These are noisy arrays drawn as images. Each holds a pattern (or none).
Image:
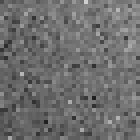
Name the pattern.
a smooth slope
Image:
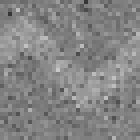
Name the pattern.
a wavy band
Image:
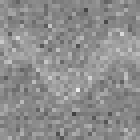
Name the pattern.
a wavy band
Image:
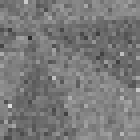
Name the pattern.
spokes from one point
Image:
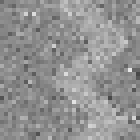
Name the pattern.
a wavy band
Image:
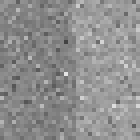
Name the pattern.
a sharp edge
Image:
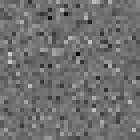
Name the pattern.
only noise
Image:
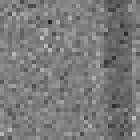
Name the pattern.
one vertical stripe
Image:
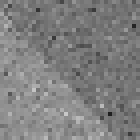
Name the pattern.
a sharp edge
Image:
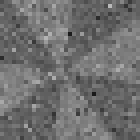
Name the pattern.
spokes from one point
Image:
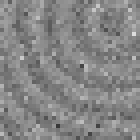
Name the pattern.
rings round one point
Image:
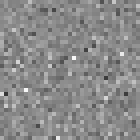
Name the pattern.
only noise
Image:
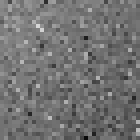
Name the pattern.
a smooth slope
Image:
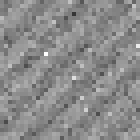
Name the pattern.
diagonal stripes
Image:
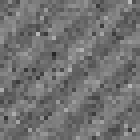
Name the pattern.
diagonal stripes
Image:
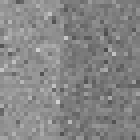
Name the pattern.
a sharp edge
